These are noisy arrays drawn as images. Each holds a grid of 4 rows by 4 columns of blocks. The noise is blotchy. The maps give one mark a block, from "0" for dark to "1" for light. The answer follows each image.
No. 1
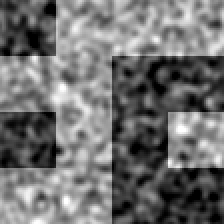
0 1 1 1
1 1 0 0
0 1 0 1
1 1 0 0
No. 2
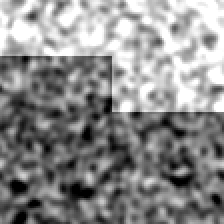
1 1 1 1
0 0 1 1
0 0 0 0
0 0 0 0
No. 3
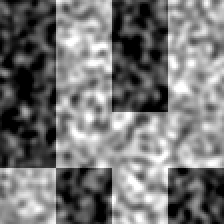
0 1 0 1
0 1 0 1
0 1 1 1
1 0 1 0
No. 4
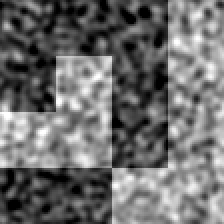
0 0 0 1
0 1 0 1
1 1 0 1
0 0 1 1
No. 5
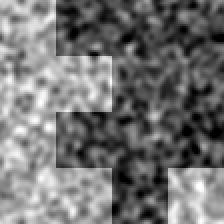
1 0 0 0
1 1 0 0
1 0 0 0
1 1 0 1
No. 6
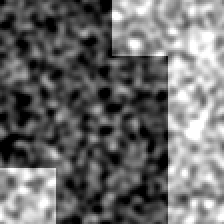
0 0 1 1
0 0 0 1
0 0 0 1
1 0 0 1
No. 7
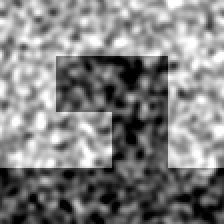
1 1 1 1
1 0 0 1
1 1 0 1
0 0 0 0
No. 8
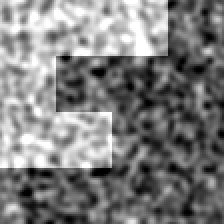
1 1 1 0
1 0 0 0
1 1 0 0
0 0 0 0
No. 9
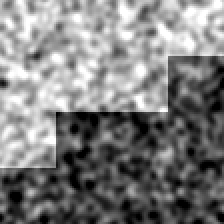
1 1 1 1
1 1 1 0
1 0 0 0
0 0 0 0
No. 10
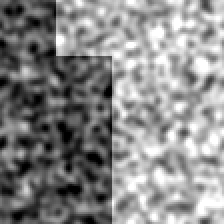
0 1 1 1
0 0 1 1
0 0 1 1
0 0 1 1
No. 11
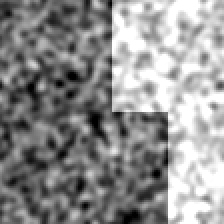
0 0 1 1
0 0 1 1
0 0 0 1
0 0 0 1
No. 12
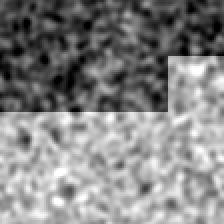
0 0 0 0
0 0 0 1
1 1 1 1
1 1 1 1
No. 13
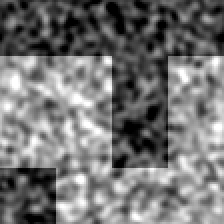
0 0 0 0
1 1 0 1
1 1 0 1
0 1 1 1
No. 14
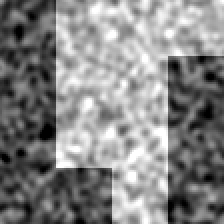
0 1 1 1
0 1 1 0
0 1 1 0
0 0 1 0
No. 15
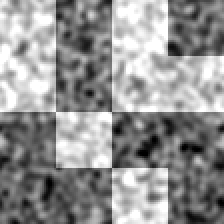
1 0 1 0
1 0 1 1
0 1 0 0
0 0 1 0
